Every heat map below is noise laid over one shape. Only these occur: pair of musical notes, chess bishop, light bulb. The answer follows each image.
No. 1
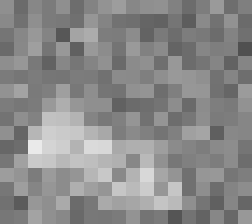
chess bishop
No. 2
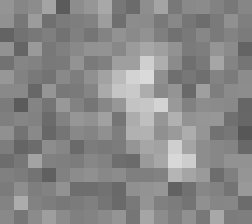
chess bishop
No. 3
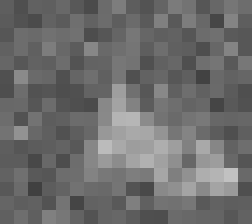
chess bishop
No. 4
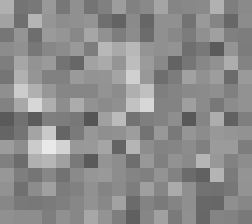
pair of musical notes
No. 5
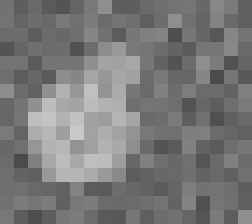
light bulb
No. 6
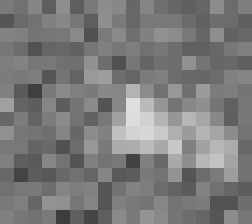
chess bishop
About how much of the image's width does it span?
half
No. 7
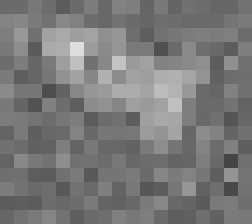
chess bishop
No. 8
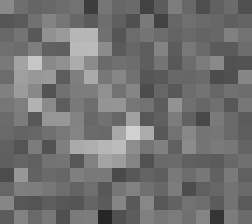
pair of musical notes
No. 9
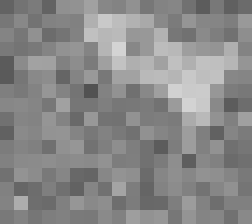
chess bishop
